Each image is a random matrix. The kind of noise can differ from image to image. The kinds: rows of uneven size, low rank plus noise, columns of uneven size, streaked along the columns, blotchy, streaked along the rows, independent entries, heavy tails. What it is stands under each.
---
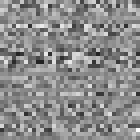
rows of uneven size
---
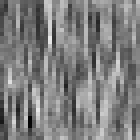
streaked along the columns
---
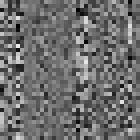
columns of uneven size
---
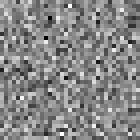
low rank plus noise
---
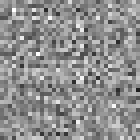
low rank plus noise
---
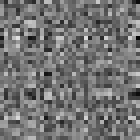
low rank plus noise
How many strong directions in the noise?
two
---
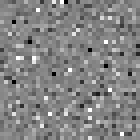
heavy tails
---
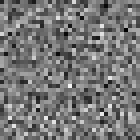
independent entries
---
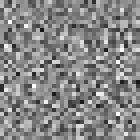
low rank plus noise
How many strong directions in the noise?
five to eight
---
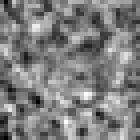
blotchy
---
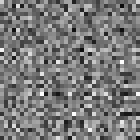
low rank plus noise
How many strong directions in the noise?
three or four
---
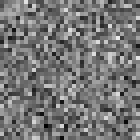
independent entries
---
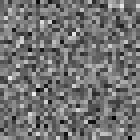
independent entries
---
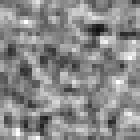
blotchy
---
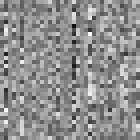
columns of uneven size
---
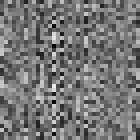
columns of uneven size
